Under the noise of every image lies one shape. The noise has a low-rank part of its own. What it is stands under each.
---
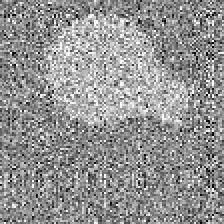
light bulb
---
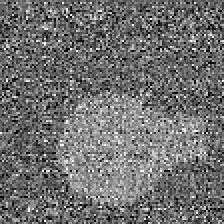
light bulb
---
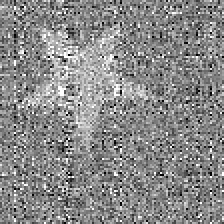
star
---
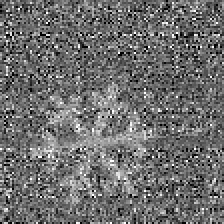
snowflake
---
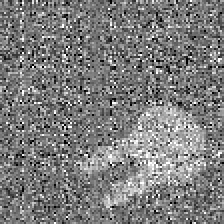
rabbit's head
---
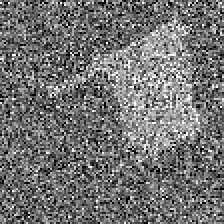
flag
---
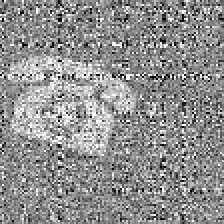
telephone
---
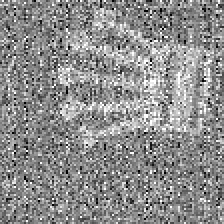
chess queen
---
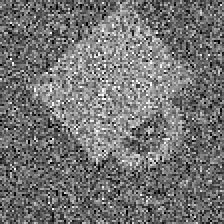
cup
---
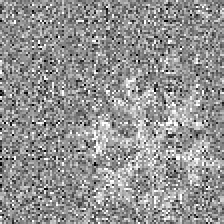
snowflake
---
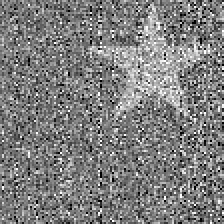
star
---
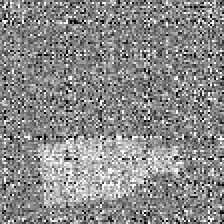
bottle
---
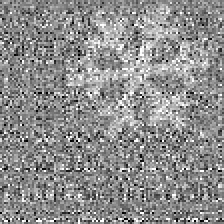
snowflake
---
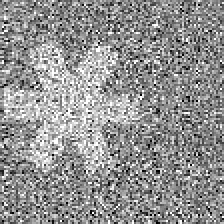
asterisk
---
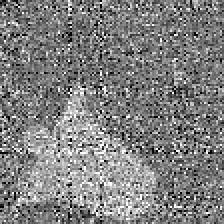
bell
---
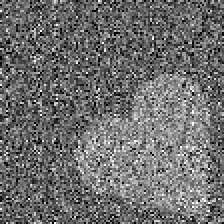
heart
